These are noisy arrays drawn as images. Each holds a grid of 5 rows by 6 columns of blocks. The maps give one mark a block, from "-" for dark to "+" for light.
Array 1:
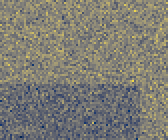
+ + + + + +
+ + + + + +
+ + + + + +
- - - - - +
- - - - - +
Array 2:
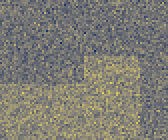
- - - - - -
- - - - - -
- - - + + -
+ + + + + -
+ + + + + -
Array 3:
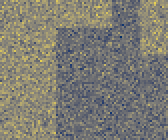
+ + + + - +
+ + - - - +
+ + - - - -
+ + - - - -
+ + - - - -
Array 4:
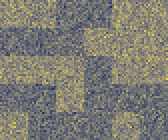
+ + - - + +
- - - + + +
+ + + - + +
- - + - - -
+ - - - + -
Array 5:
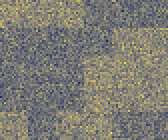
+ + + - - -
- - - - + +
- - - + + +
- - - + + +
+ - + + - -
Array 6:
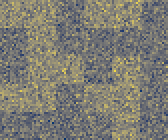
+ + - + + -
- + - - - -
- + + - + -
+ + - + + -
- - - - + -
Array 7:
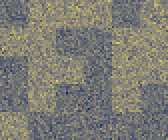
- + + + - +
+ + - - + +
- + + - + +
- + - - + -
+ - - - - -
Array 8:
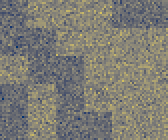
- + + + - -
- - + + + +
+ - - + + +
- + - + + +
- + - - + +
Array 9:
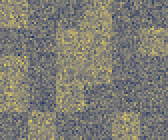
+ - - + - -
- - + + - +
+ - + + - -
+ - + - - -
- + - - + -
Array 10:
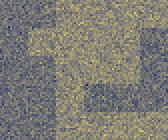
- - + + + +
- + + + + -
- - + + + -
- - + - - -
- - + + + +
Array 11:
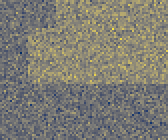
- - + + + +
- + + + + +
- + + + + +
- - - - - -
- - - - - -
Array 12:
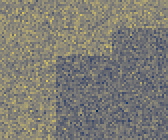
+ + + + + +
+ + + + - -
+ + - - - -
+ + - - - -
+ + - - - -
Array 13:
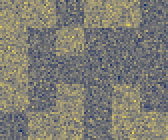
+ + - + + -
+ - + - - -
+ - - - - -
+ - + - + -
- + + - + +
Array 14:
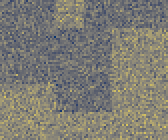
- - + - - -
- - - - + +
- - - - + +
+ + - - + +
+ + + + + +
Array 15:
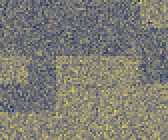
- - - - - +
- - - - - -
+ - + + + -
- - + + + +
+ + + + + +
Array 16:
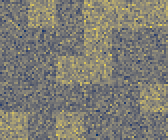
- + - + + +
- - - + - -
- - + + - -
- - - - - +
+ - + - - -
